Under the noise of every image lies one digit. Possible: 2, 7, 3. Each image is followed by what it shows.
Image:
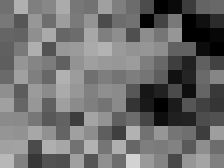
dark 2
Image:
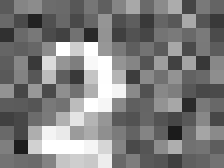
light 2
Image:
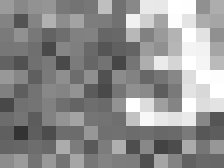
light 3
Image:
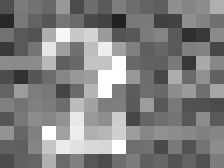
light 2
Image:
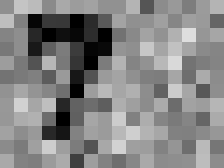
dark 7
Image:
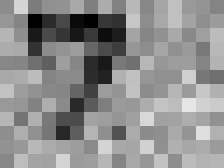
dark 7
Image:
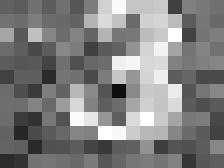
light 3
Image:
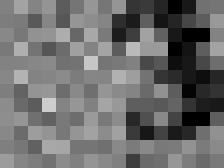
dark 3
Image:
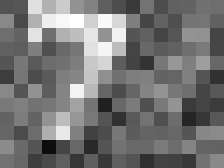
light 7
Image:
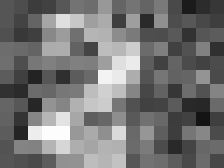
light 2
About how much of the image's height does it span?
nearly all
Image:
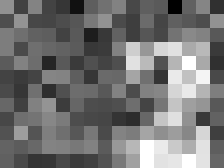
light 2
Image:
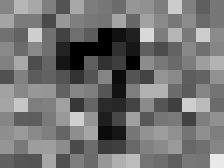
dark 7
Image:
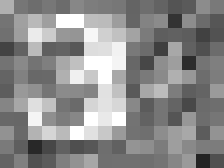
light 3
